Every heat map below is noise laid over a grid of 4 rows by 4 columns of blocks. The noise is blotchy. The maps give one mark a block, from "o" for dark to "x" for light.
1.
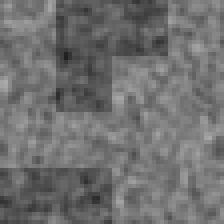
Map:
xoox
xoxx
xxxx
ooxx
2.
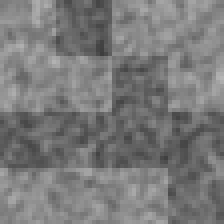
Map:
xoxx
xxox
oooo
xxxo
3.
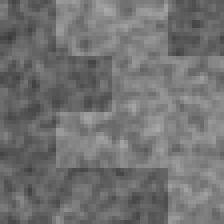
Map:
oxxo
ooxx
oxxx
ooox
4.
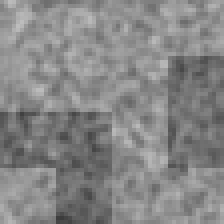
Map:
xxxx
xxxo
ooxo
xoxx
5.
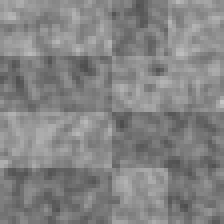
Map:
xxox
ooxx
xxoo
ooxo
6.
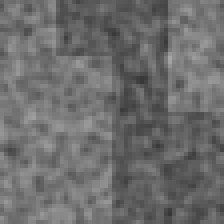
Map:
xoox
xxox
xxoo
xxoo
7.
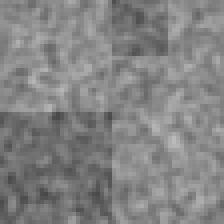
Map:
xxox
xxxx
ooxx
ooxx
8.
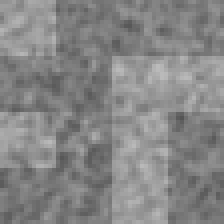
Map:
xooo
ooxx
xoxo
ooxo
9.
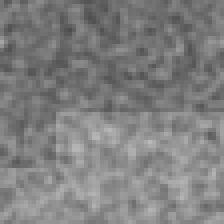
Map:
oooo
oooo
oxxx
xxxx
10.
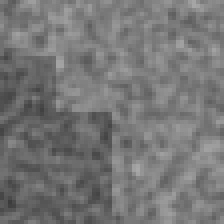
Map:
xxxx
oxxx
ooxx
ooxx
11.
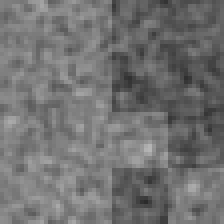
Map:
xxoo
xxoo
xxxo
xxox
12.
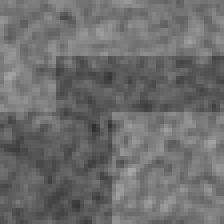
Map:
xxxx
xooo
ooxx
ooxx
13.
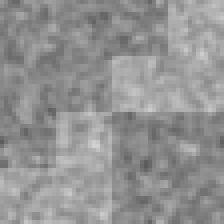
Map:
ooox
ooxx
oxoo
xxoo
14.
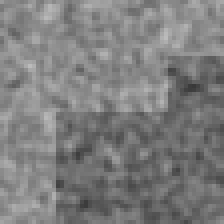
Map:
xxxx
xxxo
xooo
xooo
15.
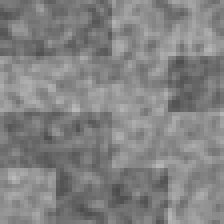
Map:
ooxx
xxxo
ooxx
xoox
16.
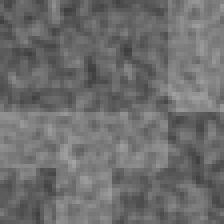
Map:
ooox
ooox
xxxo
oxoo
